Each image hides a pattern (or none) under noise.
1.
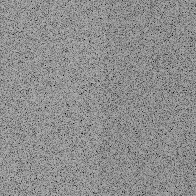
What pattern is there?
a sharp edge
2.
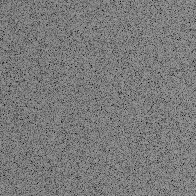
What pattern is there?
a smooth slope
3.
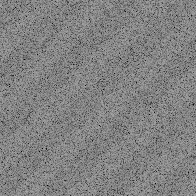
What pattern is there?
diagonal stripes
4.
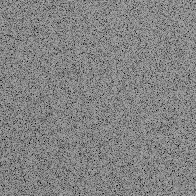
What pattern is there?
a smooth slope
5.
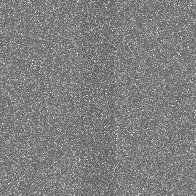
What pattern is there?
one vertical stripe
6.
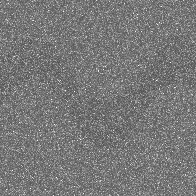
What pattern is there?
a wavy band
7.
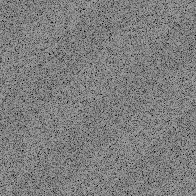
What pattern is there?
diagonal stripes
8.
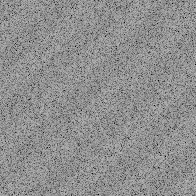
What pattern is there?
diagonal stripes
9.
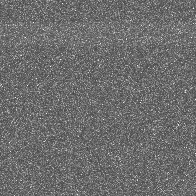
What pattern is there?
one horizontal stripe
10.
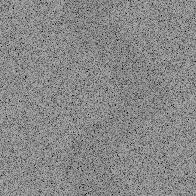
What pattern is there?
a wavy band
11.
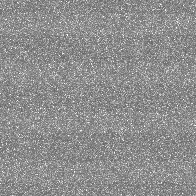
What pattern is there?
horizontal stripes
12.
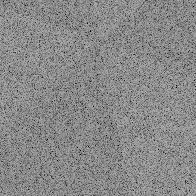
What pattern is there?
spokes from one point
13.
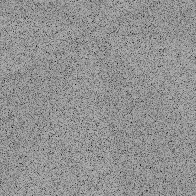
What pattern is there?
spokes from one point
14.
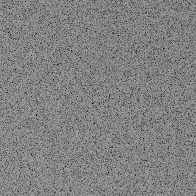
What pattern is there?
a smooth slope
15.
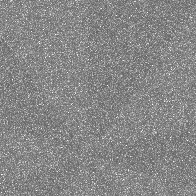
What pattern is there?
spokes from one point
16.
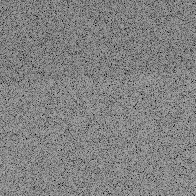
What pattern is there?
a sharp edge
